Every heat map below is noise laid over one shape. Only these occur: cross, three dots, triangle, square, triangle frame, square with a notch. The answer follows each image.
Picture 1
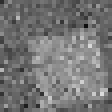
light square
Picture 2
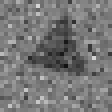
dark triangle
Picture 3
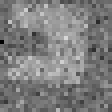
light square with a notch
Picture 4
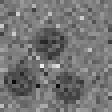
dark three dots
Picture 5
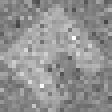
light square with a notch
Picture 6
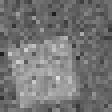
light square
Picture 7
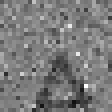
dark triangle frame
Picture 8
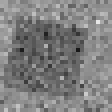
dark square
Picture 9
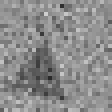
dark triangle
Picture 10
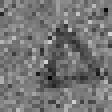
dark triangle frame
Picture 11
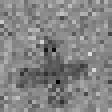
dark cross
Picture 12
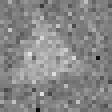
light triangle
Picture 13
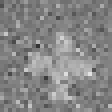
light cross
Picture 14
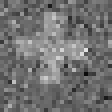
light cross
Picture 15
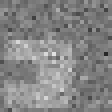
light square with a notch
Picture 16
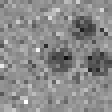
dark three dots
